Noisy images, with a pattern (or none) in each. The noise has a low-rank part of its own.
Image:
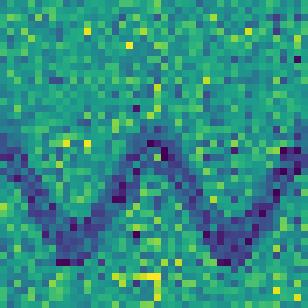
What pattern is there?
a wavy band
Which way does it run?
left to right
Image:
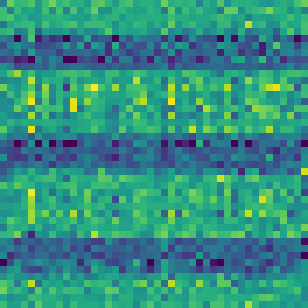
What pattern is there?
horizontal stripes
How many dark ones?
3
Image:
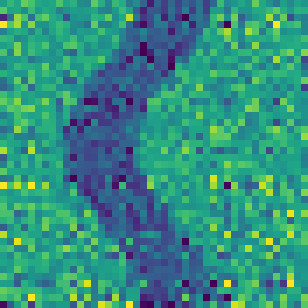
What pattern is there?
a wavy band
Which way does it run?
top to bottom
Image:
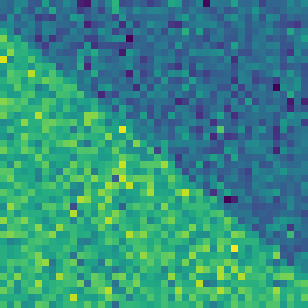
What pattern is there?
a sharp edge
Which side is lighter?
bottom left
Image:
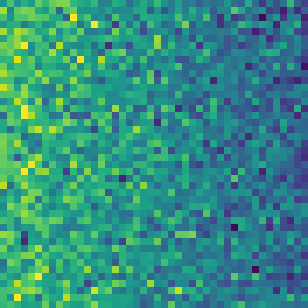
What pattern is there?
a smooth slope
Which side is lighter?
left
